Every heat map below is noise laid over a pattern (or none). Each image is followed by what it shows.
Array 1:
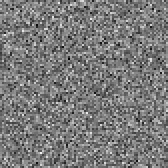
only noise
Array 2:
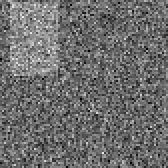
one block
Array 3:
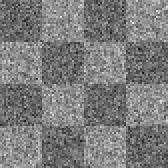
a checkerboard
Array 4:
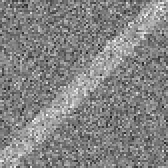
a diagonal band
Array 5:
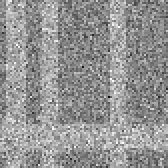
bands of rows crossing bands of columns
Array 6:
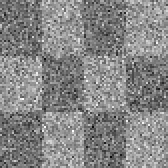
a checkerboard
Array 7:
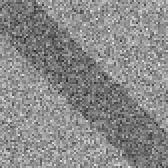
a diagonal band
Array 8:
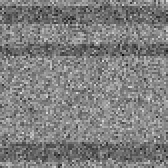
bands of rows
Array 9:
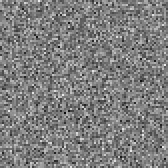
only noise
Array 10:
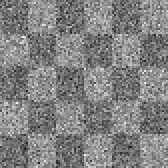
a checkerboard
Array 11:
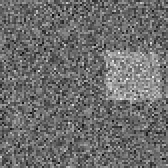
one block
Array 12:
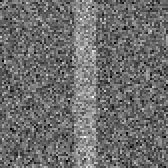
one band of columns
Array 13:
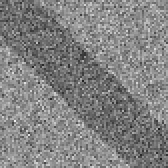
a diagonal band
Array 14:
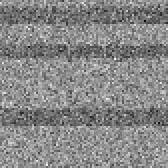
bands of rows
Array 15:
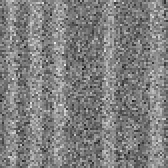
bands of columns
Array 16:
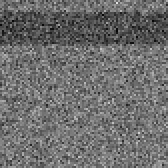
one band of rows
